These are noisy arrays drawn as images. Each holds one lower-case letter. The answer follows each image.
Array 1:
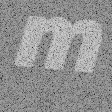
light m
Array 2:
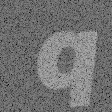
light q
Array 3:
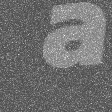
light a
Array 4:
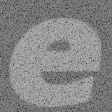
light e
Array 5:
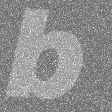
light b
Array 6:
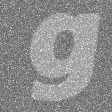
light g
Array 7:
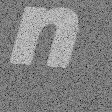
light n
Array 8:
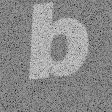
light b
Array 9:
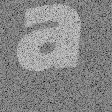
light a
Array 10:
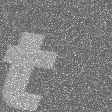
light t
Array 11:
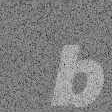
light b
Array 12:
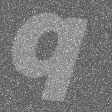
light q
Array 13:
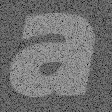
light a
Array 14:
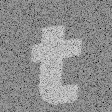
light t
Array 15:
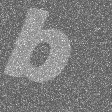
light b
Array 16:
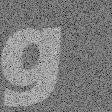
light g
